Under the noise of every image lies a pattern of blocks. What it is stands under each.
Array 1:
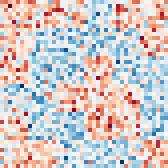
mirrored about the diagonal from the top left
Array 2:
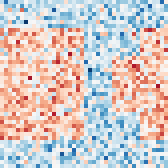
top and bottom mirror each other
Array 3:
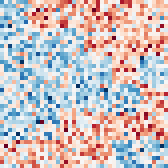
no symmetry
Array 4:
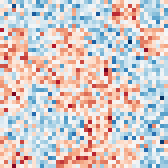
mirrored about the diagonal from the bottom left
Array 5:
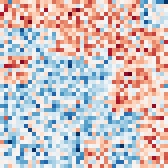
mirrored about the diagonal from the bottom left
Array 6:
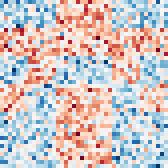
left and right mirror each other
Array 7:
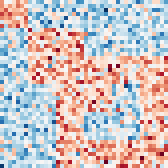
mirrored about the diagonal from the top left
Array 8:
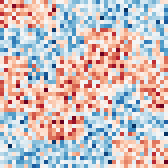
the same after a half turn
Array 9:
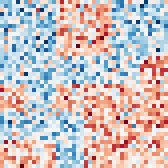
no symmetry
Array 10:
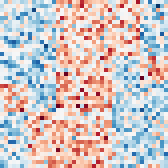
the same after a half turn
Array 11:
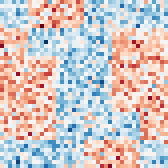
the same after a half turn
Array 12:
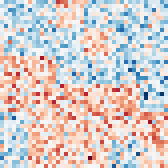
no symmetry
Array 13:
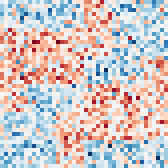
the same after a half turn
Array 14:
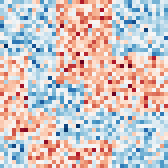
mirrored about the diagonal from the bottom left
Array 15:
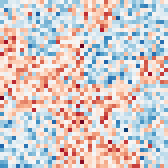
mirrored about the diagonal from the bottom left
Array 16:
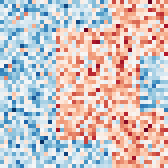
top and bottom mirror each other
